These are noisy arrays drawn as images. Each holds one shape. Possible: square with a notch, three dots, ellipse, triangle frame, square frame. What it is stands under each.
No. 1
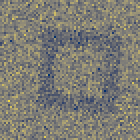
square frame
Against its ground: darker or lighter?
darker
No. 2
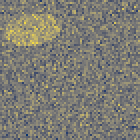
ellipse
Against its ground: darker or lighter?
lighter
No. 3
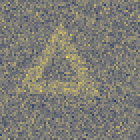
triangle frame
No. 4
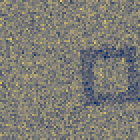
square frame
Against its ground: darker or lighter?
darker
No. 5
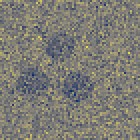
three dots
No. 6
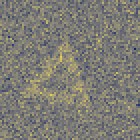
triangle frame
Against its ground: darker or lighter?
lighter
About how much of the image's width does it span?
half
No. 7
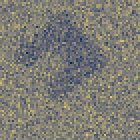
square with a notch
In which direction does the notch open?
down and left
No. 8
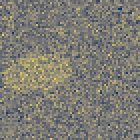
ellipse
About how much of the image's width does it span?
half
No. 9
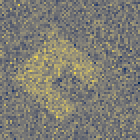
square with a notch
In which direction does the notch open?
down and right
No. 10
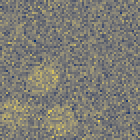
three dots
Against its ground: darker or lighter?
lighter
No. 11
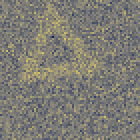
triangle frame
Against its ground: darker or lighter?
lighter
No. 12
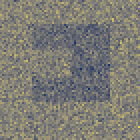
square with a notch
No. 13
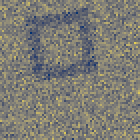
square frame
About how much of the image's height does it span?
half
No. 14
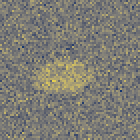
ellipse
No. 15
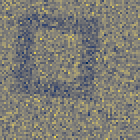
square frame
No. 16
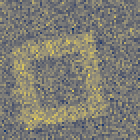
square frame
